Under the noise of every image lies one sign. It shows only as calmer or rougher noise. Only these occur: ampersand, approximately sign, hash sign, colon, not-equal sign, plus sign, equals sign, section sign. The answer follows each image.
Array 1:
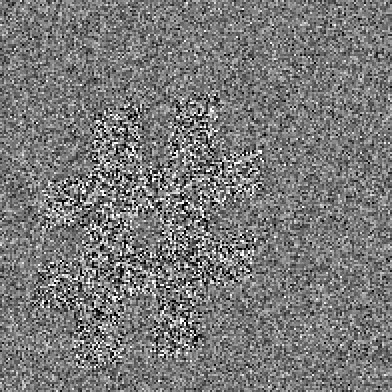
hash sign
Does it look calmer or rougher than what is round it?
rougher
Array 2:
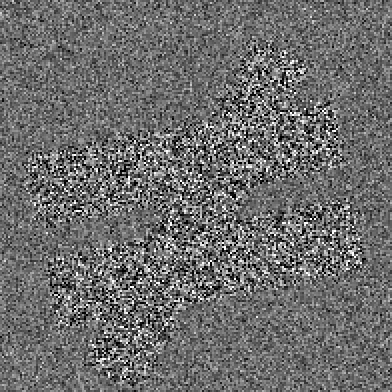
not-equal sign
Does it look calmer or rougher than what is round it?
rougher
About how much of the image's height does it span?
nearly all
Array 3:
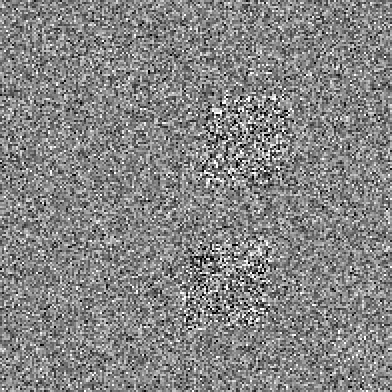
colon
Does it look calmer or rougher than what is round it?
rougher
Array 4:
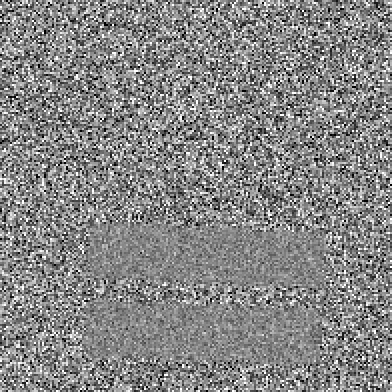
equals sign
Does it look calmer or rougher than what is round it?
calmer
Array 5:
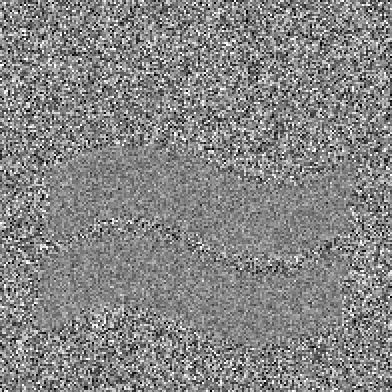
approximately sign
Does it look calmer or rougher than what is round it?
calmer
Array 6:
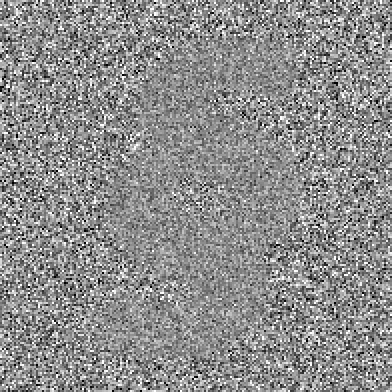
section sign
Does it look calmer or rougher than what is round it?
calmer
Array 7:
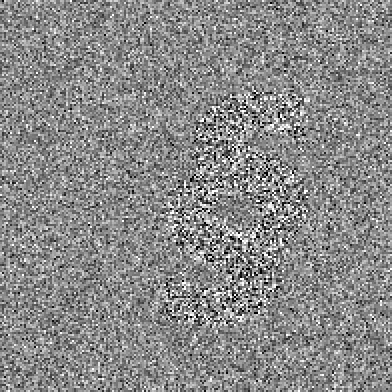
section sign
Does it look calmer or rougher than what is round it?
rougher
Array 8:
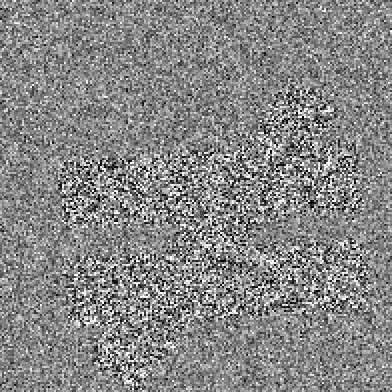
not-equal sign
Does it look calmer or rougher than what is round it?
rougher
